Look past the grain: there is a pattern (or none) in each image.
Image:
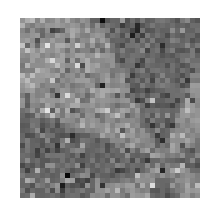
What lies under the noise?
spokes from one point
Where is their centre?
bottom right
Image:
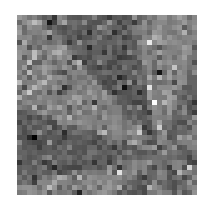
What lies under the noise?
spokes from one point
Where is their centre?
bottom right
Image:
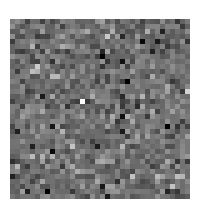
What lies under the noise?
only noise
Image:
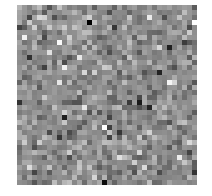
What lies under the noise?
only noise
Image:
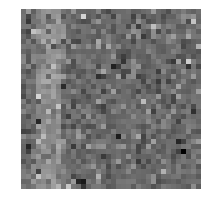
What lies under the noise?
one vertical stripe
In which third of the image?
left
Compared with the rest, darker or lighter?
lighter
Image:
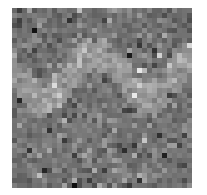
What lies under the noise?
a wavy band
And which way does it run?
left to right
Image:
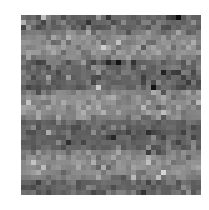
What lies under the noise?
horizontal stripes
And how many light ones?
3
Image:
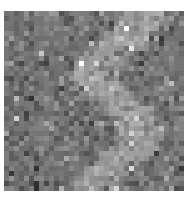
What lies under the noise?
a wavy band
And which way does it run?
top to bottom
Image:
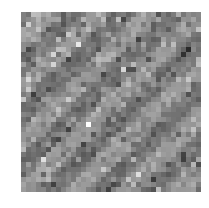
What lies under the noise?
diagonal stripes
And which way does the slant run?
bottom left to top right
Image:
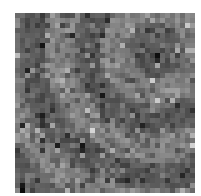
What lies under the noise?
rings round one point
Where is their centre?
top right
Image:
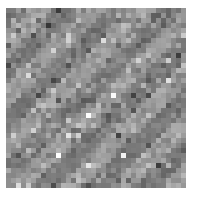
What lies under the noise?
diagonal stripes
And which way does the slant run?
bottom left to top right
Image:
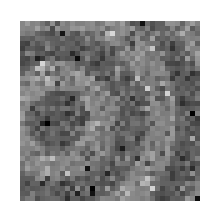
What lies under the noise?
rings round one point
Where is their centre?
middle left
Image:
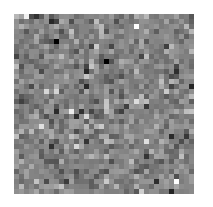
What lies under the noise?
only noise
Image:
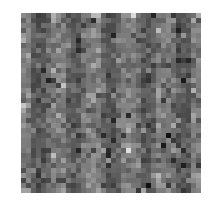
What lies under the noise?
vertical stripes
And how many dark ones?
5
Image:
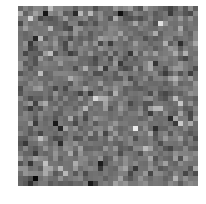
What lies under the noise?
only noise
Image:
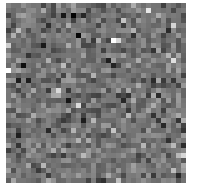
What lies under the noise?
only noise
